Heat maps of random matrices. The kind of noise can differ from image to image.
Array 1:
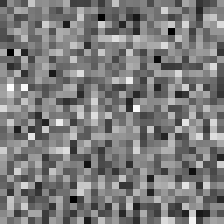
independent entries
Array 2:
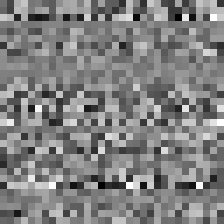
rows of uneven size
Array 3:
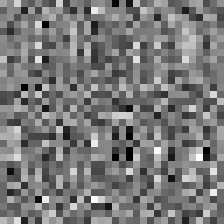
low rank plus noise
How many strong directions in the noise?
two
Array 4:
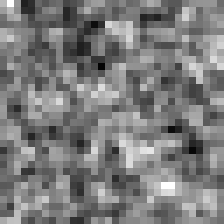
blotchy
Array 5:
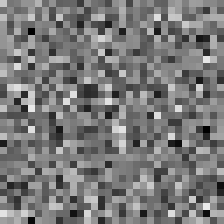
low rank plus noise
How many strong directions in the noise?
five to eight
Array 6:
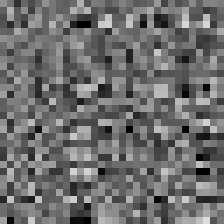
low rank plus noise
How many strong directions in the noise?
two
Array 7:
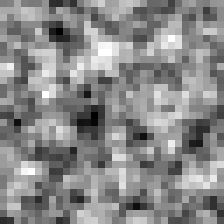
blotchy
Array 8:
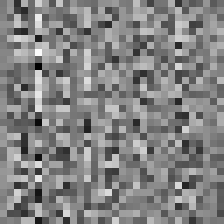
columns of uneven size
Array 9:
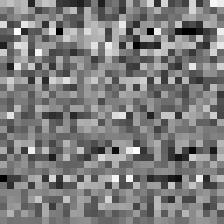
rows of uneven size
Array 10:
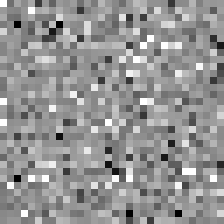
heavy tails
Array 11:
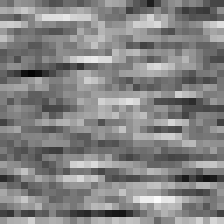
streaked along the rows
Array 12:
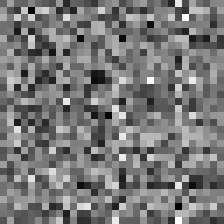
low rank plus noise
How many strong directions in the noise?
three or four
